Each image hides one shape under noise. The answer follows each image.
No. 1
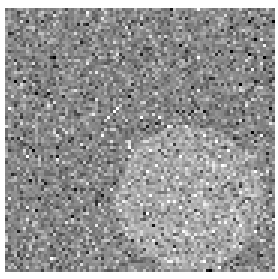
disc
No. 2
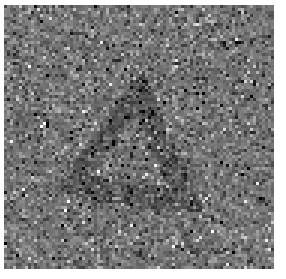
triangle frame
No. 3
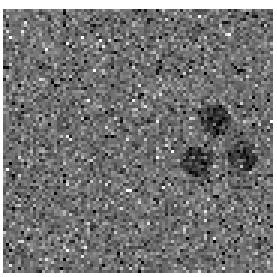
three dots
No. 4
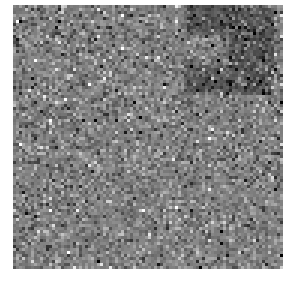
square with a notch
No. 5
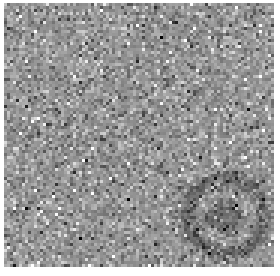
bullseye
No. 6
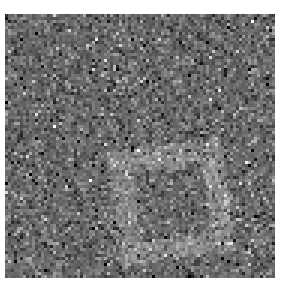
square frame
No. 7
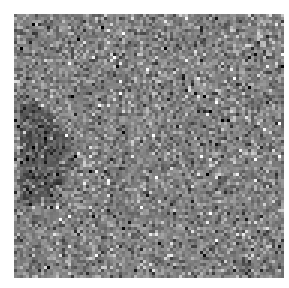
half disc
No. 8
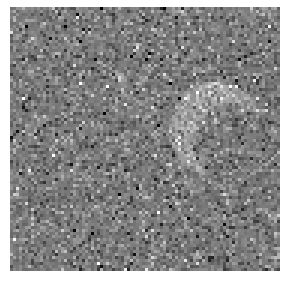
crescent
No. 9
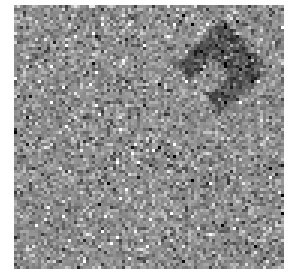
square with a notch
